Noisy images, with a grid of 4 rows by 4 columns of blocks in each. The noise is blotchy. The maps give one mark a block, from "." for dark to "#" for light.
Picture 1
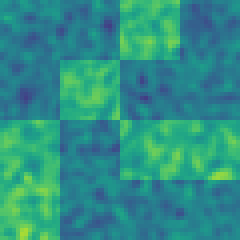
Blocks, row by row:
. . # .
. # . .
# . # #
# . . .
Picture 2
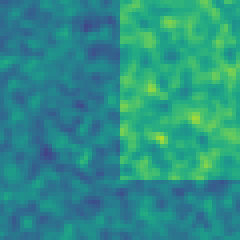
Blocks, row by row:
. . # #
. . # #
. . # #
. . . .
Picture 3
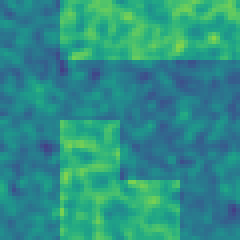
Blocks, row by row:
. # # #
. . . .
. # . .
. # # .
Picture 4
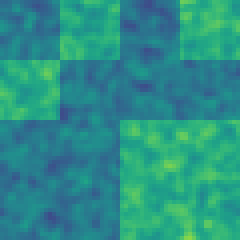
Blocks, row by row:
. # . #
# . . .
. . # #
. . # #
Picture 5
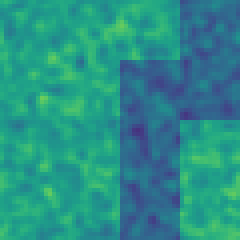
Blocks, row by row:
# # # .
# # . .
# # . #
# # . #
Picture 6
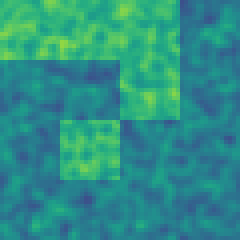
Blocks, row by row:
# # # .
. . # .
. # . .
. . . .
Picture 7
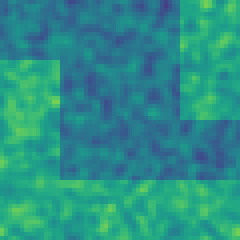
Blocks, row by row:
. . . #
# . . #
# . . .
# # # #
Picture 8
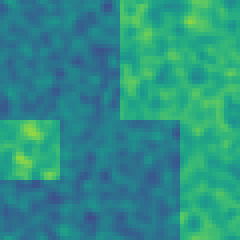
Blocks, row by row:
. . # #
. . # #
# . . #
. . . #
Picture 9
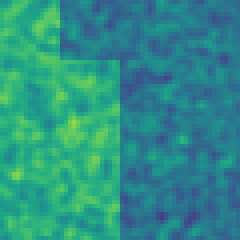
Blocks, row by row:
# . . .
# # . .
# # . .
# # . .
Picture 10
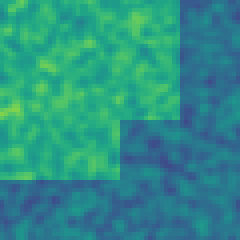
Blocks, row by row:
# # # .
# # # .
# # . .
. . . .
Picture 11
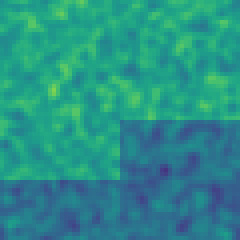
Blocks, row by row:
# # # #
# # # #
# # . .
. . . .
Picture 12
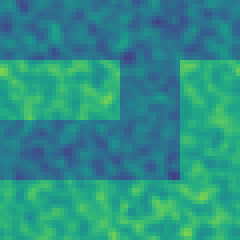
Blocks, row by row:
. . . .
# # . #
. . . #
# # # #
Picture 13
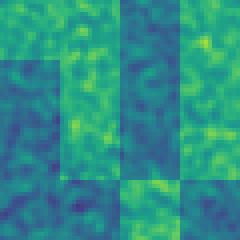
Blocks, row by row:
# # . #
. # . #
. # . #
. . # .
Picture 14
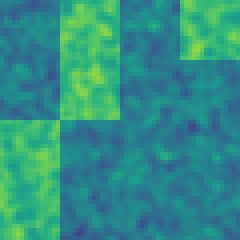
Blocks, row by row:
. # . #
. # . .
# . . .
# . . .
